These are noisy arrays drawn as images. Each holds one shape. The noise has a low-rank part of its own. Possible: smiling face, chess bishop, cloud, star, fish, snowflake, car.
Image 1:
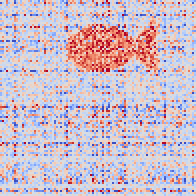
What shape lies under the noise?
fish
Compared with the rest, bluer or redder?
redder
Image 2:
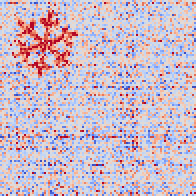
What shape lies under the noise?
snowflake
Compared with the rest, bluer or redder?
redder
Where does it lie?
top left
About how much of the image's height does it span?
a third
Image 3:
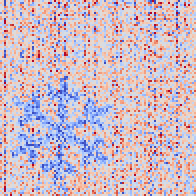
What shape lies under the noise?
snowflake
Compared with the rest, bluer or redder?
bluer
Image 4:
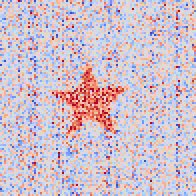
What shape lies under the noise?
star
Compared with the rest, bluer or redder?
redder
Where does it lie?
centre
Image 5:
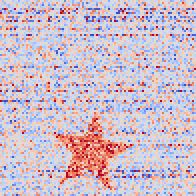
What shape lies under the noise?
star
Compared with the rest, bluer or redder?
redder
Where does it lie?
bottom middle
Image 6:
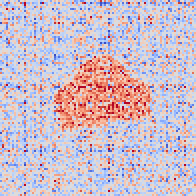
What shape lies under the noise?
cloud
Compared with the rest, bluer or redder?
redder
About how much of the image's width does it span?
half
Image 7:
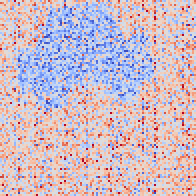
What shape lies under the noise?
car
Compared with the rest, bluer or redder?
bluer
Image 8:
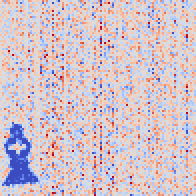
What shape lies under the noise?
chess bishop
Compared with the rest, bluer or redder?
bluer
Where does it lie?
bottom left
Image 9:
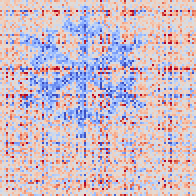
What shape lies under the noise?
snowflake
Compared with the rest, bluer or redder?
bluer
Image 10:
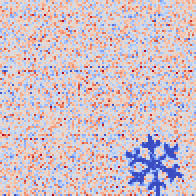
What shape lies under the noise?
snowflake
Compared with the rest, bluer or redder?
bluer
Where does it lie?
bottom right
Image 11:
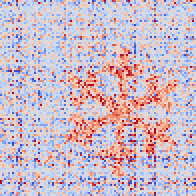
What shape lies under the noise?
snowflake
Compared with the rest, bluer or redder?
redder
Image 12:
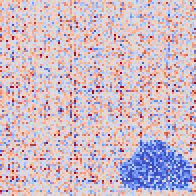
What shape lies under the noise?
cloud
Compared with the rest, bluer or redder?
bluer
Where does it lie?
bottom right
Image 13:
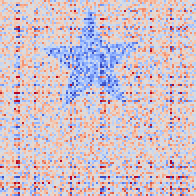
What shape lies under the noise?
star
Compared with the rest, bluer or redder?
bluer
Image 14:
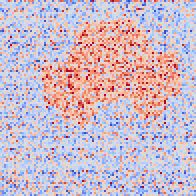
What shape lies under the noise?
car
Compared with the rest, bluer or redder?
redder
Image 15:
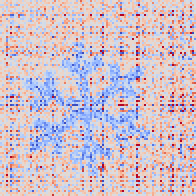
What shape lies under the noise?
snowflake
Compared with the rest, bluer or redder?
bluer
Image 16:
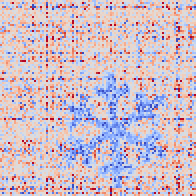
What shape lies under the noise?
snowflake
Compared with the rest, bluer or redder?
bluer
